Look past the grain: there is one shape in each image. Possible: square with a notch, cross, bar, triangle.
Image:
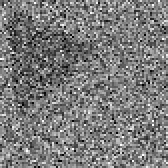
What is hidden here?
dark triangle
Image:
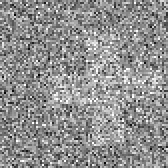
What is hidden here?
light cross
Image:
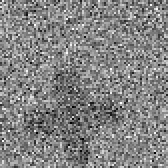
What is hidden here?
dark cross
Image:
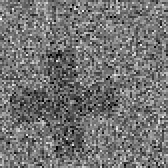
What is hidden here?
dark cross
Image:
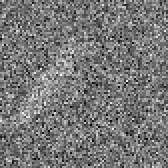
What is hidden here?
light bar
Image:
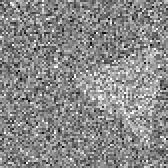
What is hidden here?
light triangle
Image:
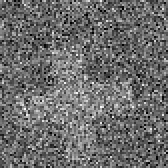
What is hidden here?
light cross
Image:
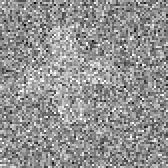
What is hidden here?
light cross
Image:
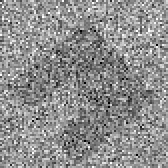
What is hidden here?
dark square with a notch
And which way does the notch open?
down and left
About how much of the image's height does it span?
nearly all
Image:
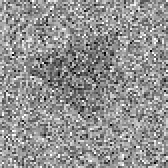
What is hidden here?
dark triangle
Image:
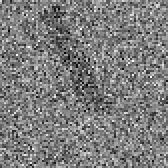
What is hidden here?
dark bar
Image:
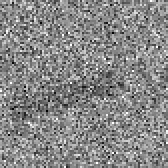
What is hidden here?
dark bar
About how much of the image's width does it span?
two thirds
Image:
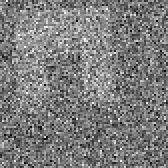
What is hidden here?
light square with a notch
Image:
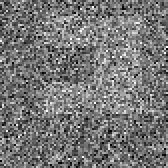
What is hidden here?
light square with a notch
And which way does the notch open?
left
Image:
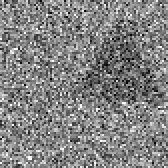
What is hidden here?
dark triangle
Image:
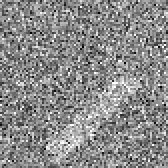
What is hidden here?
light bar
